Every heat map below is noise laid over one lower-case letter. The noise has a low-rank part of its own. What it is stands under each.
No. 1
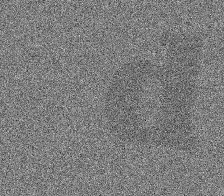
d
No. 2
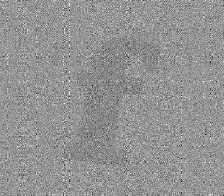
f
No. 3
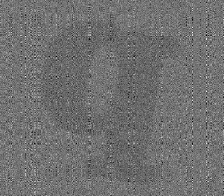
q
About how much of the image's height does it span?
nearly all
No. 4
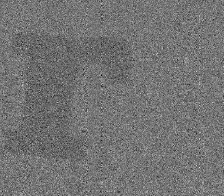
r
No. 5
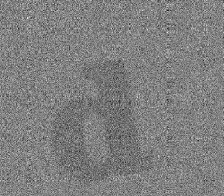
d
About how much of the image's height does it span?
two thirds
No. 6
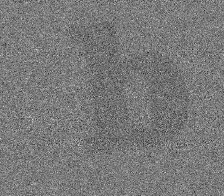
b
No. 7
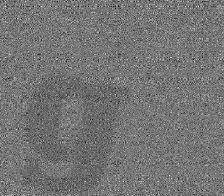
g
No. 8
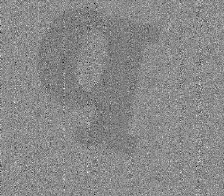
q
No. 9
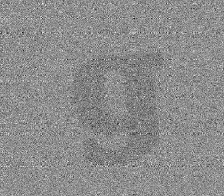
g
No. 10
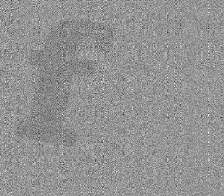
f
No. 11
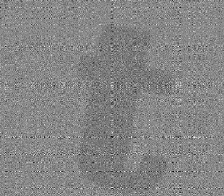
t
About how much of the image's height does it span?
nearly all
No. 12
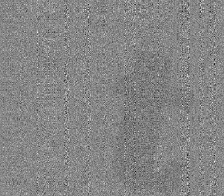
t
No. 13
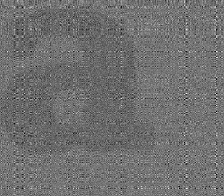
a
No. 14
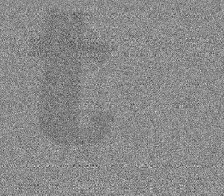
t
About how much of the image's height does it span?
two thirds
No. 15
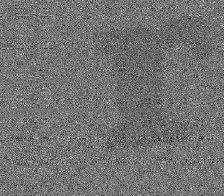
r
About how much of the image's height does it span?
two thirds
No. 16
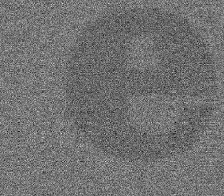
e
